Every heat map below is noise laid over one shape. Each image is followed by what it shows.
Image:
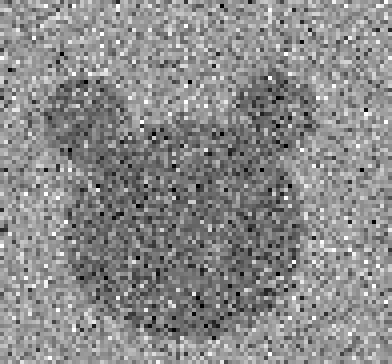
bear's head
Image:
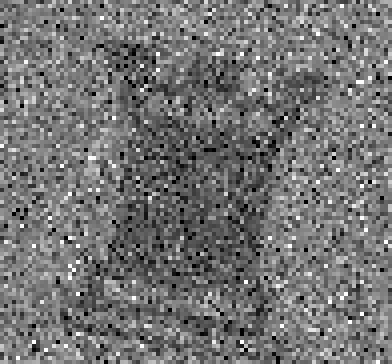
chess rook
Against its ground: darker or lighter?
darker
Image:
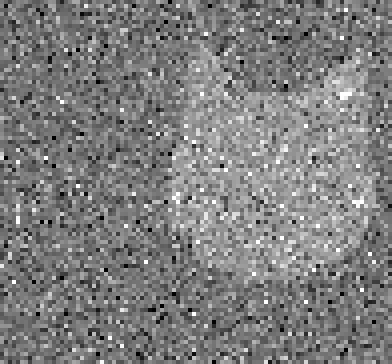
cat's head
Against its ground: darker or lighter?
lighter
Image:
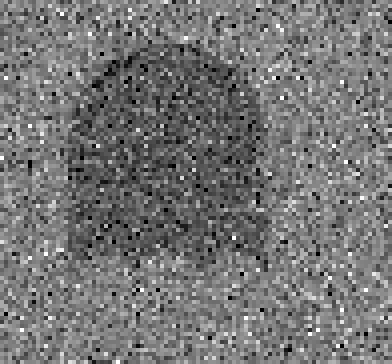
ghost
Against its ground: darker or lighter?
darker
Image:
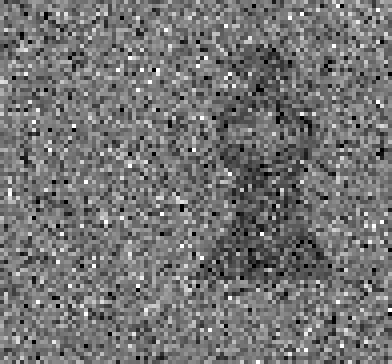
chess bishop
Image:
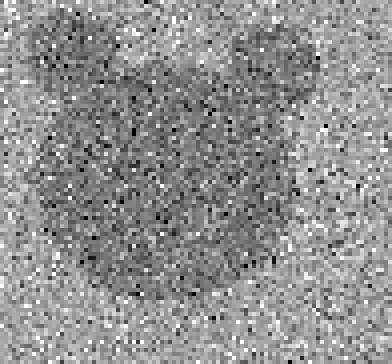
bear's head
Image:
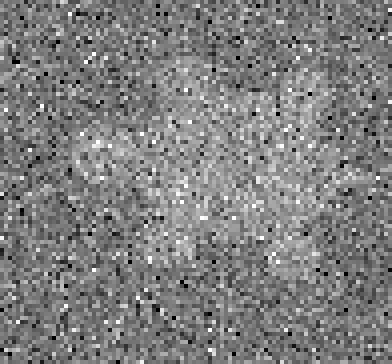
turtle
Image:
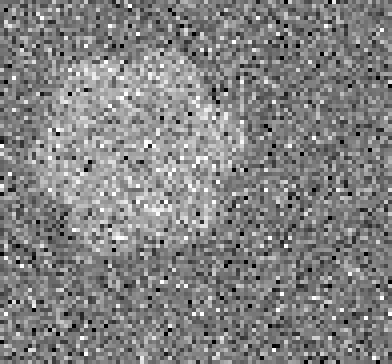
flower
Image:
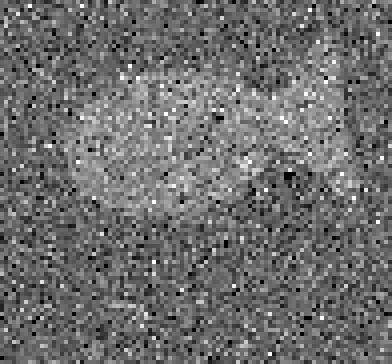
fish
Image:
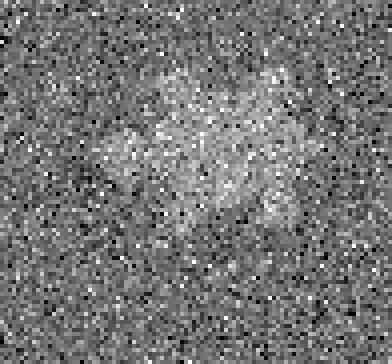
turtle
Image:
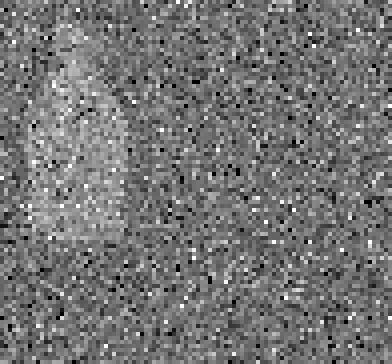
bottle
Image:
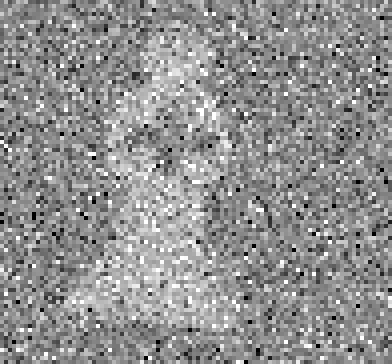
chess bishop
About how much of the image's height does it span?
nearly all
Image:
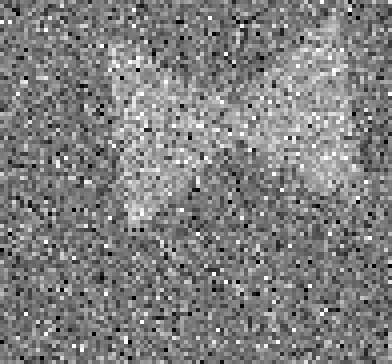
bow tie
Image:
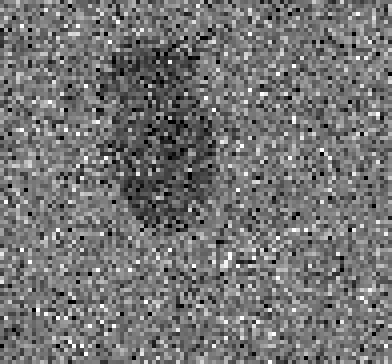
footprint
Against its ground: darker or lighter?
darker
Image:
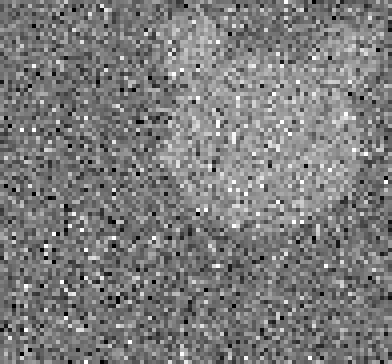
bear's head
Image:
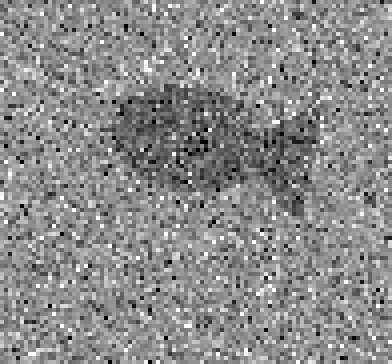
fish
